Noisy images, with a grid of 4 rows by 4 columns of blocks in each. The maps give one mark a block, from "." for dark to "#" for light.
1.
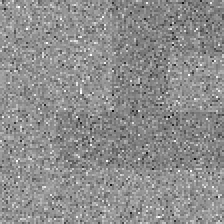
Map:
# # . .
# # . #
# . . .
# # # #
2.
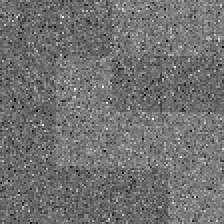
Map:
. . # #
. # . .
. # # #
. . . #
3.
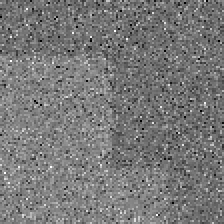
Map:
. . . .
# # . .
# # . .
# # # .
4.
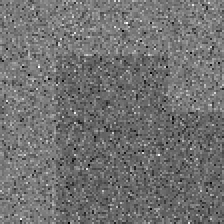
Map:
# # # #
# . . #
# . . .
# . . .
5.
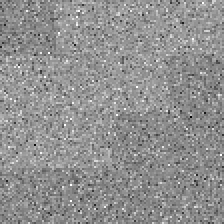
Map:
. # # #
# # # .
# # . .
. . . .
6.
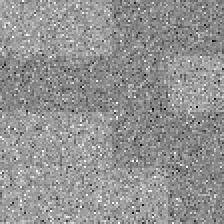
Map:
# # . .
. . . #
# # . .
# # # .
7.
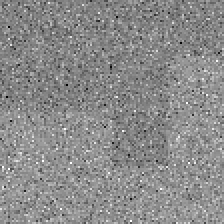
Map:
. . . .
. . . #
# # . #
# # # #
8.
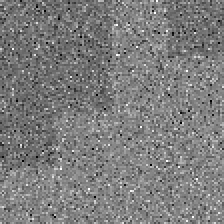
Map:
. . # .
. . # #
. # # #
# # # #
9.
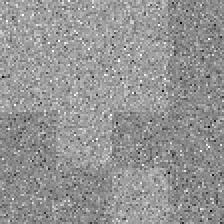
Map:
# # # .
# # # .
. # . .
. . # .
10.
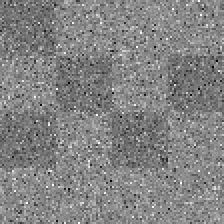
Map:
. # # #
# . # .
. # . #
# # # #
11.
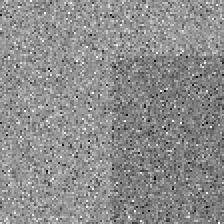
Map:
# # # #
# # . .
# # . .
# # . .
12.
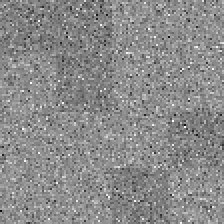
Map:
. . # #
# . # #
# # # .
# # . #
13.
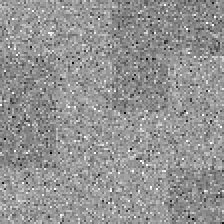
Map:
# # . .
. # . #
. # # #
# # # .
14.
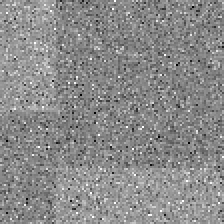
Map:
# . . .
# . . .
. . . .
. # # #
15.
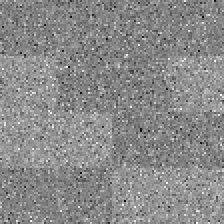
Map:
. . . .
# . . #
# # . .
. . # #
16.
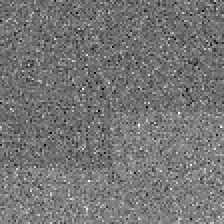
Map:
. . . .
. . . .
. . # #
# # # #
